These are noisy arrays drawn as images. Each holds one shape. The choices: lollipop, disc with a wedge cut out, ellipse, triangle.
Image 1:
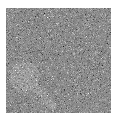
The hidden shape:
lollipop
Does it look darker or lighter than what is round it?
lighter
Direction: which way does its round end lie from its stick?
up and left
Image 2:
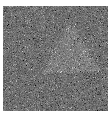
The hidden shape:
triangle
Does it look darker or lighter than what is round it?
lighter
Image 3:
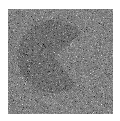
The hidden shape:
disc with a wedge cut out
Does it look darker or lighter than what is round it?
darker
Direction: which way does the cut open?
right
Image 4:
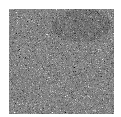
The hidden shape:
ellipse
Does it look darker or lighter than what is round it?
darker
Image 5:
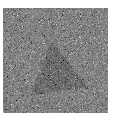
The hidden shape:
triangle
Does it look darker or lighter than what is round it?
darker
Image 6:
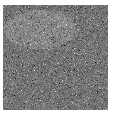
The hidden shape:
ellipse
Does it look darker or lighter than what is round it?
lighter
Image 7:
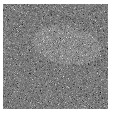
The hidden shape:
ellipse
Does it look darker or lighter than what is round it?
lighter
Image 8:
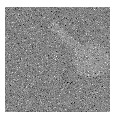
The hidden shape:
lollipop
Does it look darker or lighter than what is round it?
lighter
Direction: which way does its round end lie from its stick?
down and right
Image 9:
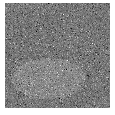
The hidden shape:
ellipse
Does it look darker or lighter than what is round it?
lighter
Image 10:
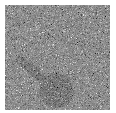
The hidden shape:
lollipop
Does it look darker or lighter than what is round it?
darker
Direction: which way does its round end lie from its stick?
down and right
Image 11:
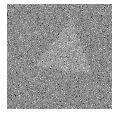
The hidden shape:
triangle
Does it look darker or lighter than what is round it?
lighter
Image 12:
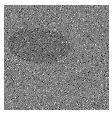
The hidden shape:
ellipse
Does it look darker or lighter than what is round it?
darker
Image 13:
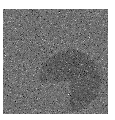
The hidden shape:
disc with a wedge cut out
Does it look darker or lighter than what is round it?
darker
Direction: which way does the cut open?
down and left
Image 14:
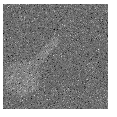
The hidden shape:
lollipop
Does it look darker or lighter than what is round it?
lighter
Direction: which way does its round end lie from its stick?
down and left
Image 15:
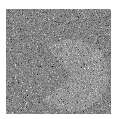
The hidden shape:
disc with a wedge cut out
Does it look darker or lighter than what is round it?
lighter
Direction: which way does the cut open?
left
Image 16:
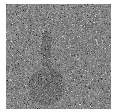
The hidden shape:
lollipop
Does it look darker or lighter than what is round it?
darker
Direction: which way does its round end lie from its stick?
down
